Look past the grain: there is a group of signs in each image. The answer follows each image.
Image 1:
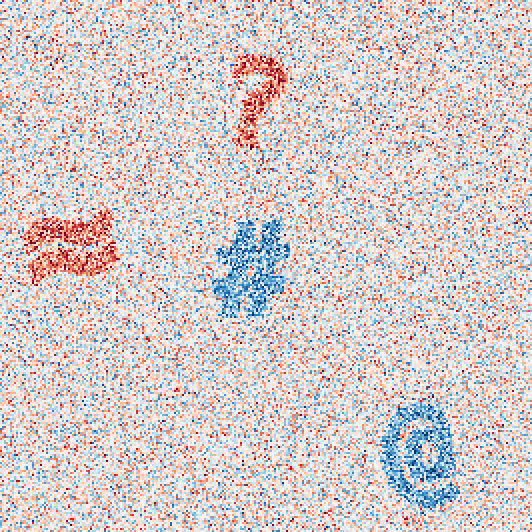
top middle: red question mark; middle left: red approximately sign; centre: blue hash sign; bottom right: blue at sign
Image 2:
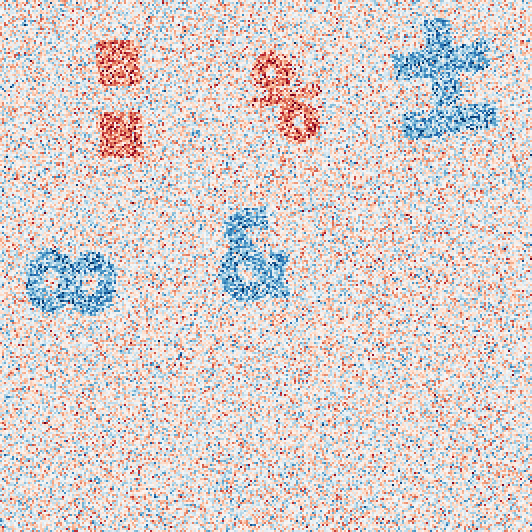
top left: red colon; top middle: red percent sign; top right: blue plus-minus sign; middle left: blue infinity sign; centre: blue ampersand
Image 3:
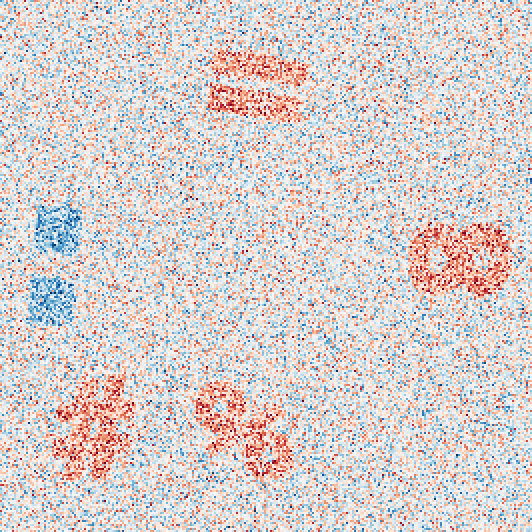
top middle: red equals sign; middle left: blue colon; middle right: red infinity sign; bottom left: red hash sign; bottom middle: red percent sign
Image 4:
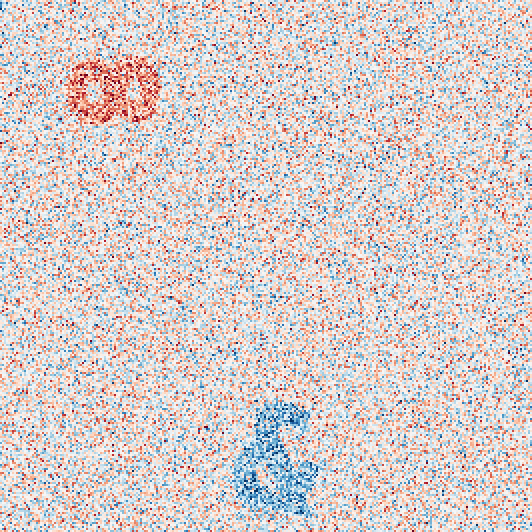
top left: red infinity sign; bottom middle: blue ampersand
